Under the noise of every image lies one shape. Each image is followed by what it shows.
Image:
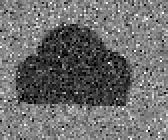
cloud
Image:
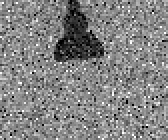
chess pawn
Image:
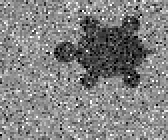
turtle
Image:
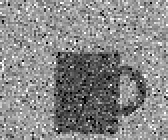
cup
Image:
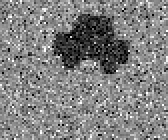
car
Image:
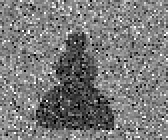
chess pawn
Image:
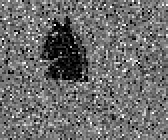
chess knight
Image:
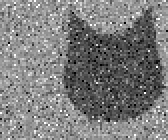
cat's head
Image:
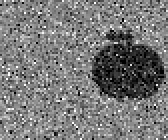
apple
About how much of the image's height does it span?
half
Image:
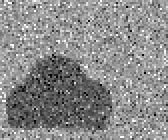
cloud
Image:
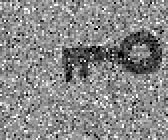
key
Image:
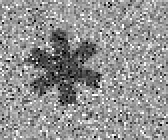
asterisk
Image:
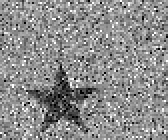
star
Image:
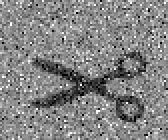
pair of scissors
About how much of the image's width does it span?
two thirds
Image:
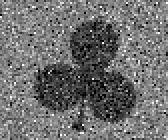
club
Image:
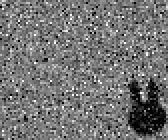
rabbit's head
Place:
bottom right
